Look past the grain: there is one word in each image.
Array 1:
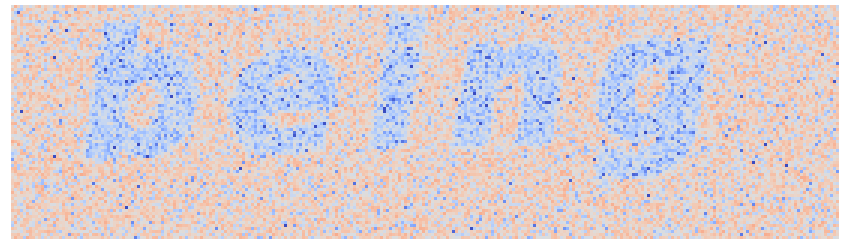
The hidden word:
being
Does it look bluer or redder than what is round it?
bluer
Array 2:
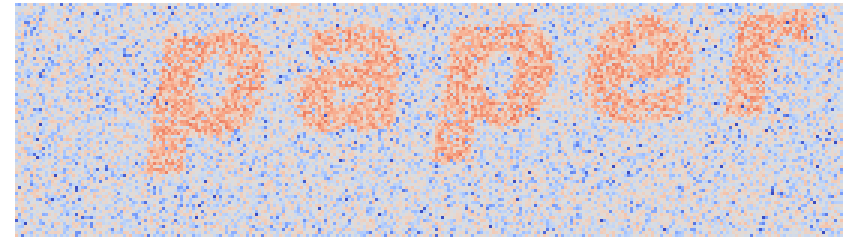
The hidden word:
paper
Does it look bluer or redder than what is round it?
redder
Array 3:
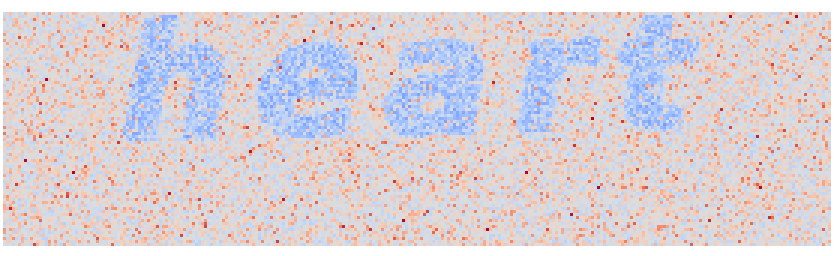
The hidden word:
heart
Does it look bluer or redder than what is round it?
bluer
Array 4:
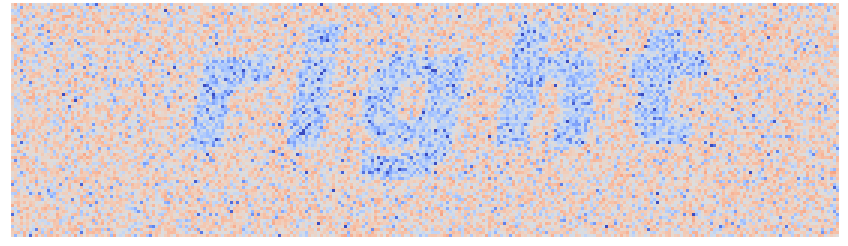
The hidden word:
right
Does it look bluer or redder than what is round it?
bluer
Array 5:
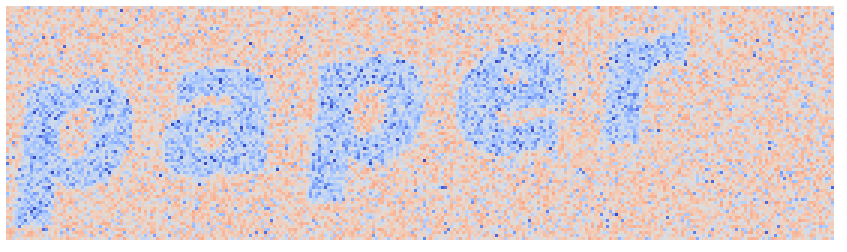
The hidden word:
paper
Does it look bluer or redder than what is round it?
bluer
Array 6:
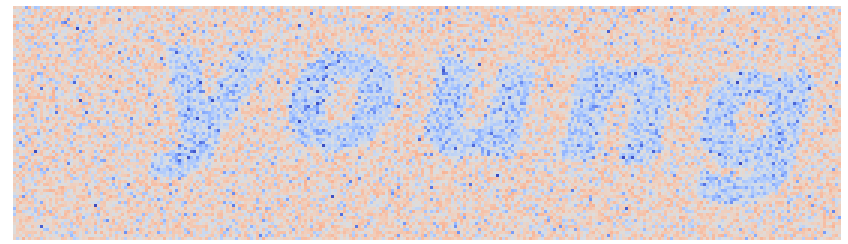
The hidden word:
young
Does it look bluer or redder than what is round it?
bluer
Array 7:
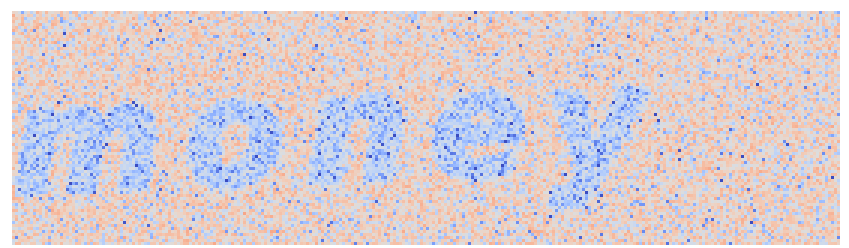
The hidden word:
money
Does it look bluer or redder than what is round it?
bluer
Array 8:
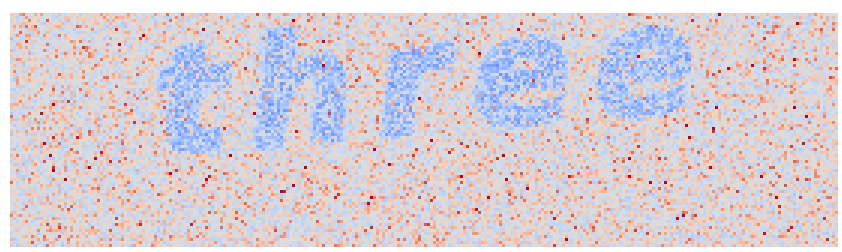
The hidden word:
three
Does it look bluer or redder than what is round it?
bluer
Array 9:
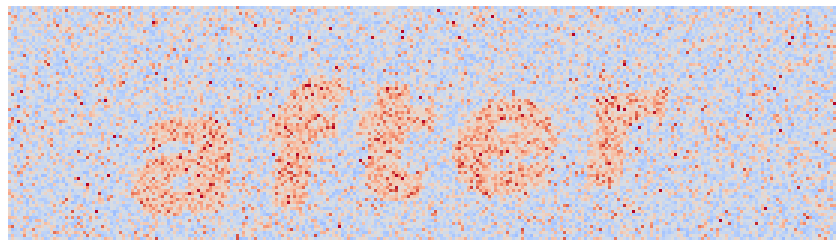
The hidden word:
after
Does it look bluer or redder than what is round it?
redder
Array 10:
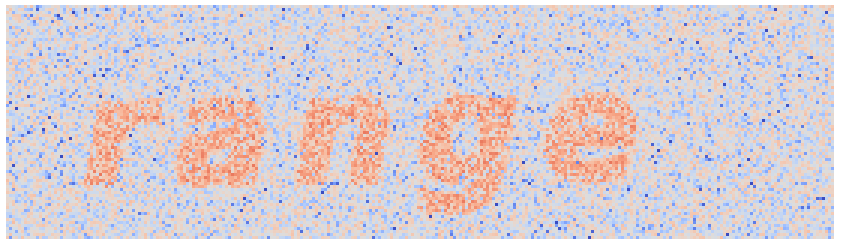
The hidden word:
range
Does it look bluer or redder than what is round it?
redder
